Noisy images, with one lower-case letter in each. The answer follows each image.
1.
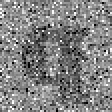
q
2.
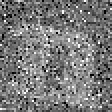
n
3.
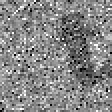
t
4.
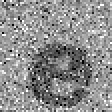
e
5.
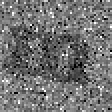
m
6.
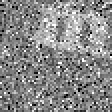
m
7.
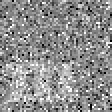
m
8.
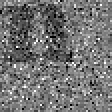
n
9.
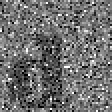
d
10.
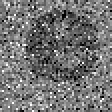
e
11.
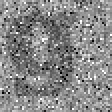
g
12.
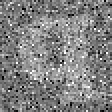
q
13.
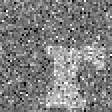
r
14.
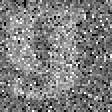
g
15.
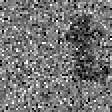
t
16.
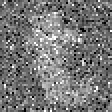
t
